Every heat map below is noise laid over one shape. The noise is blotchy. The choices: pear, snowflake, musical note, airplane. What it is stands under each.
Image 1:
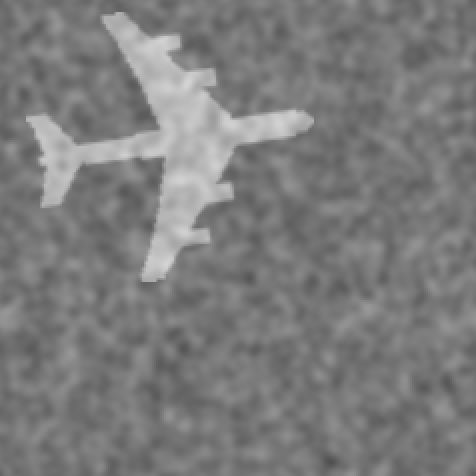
airplane
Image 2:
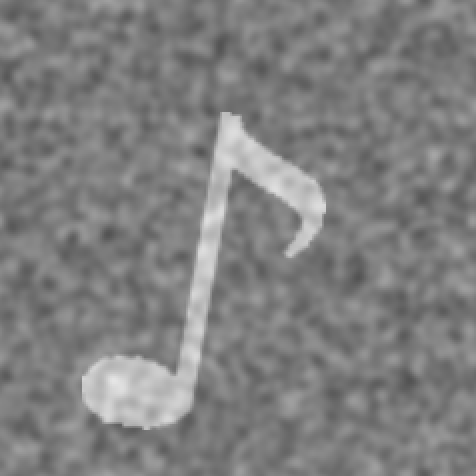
musical note
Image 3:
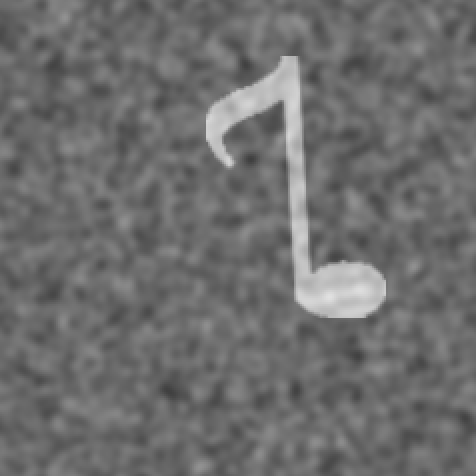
musical note
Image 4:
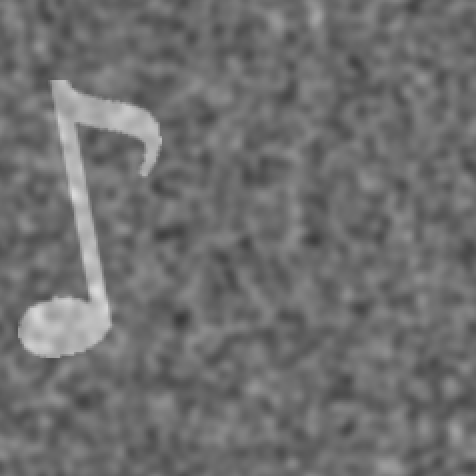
musical note
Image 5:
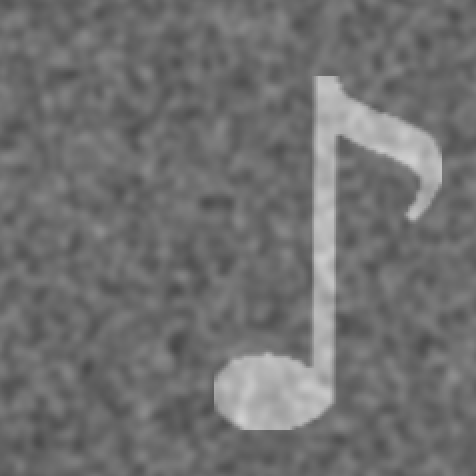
musical note
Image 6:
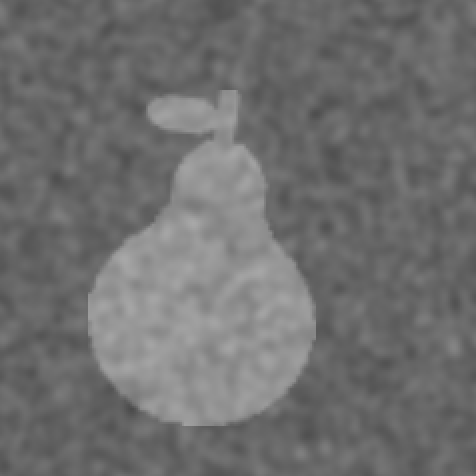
pear
